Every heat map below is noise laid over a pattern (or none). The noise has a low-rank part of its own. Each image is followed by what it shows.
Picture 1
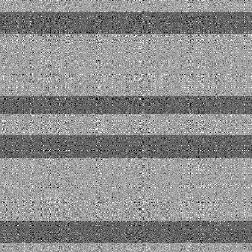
bands of rows
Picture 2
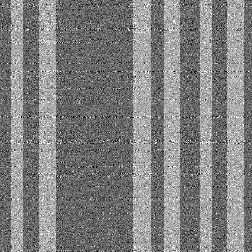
bands of columns
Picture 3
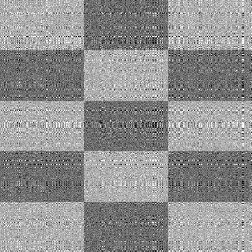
a checkerboard
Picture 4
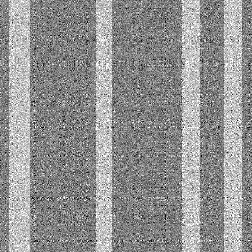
bands of columns
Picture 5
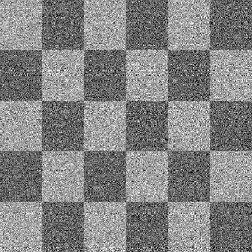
a checkerboard
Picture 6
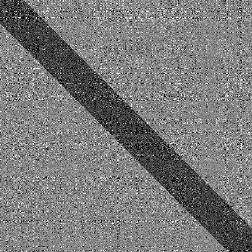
a diagonal band
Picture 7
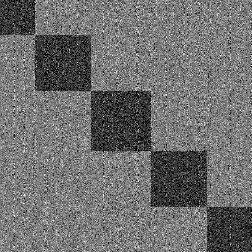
blocks along the diagonal
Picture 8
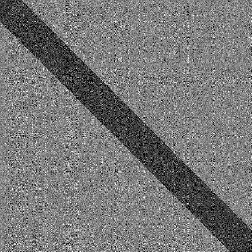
a diagonal band
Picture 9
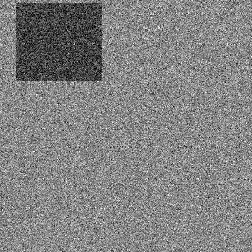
one block
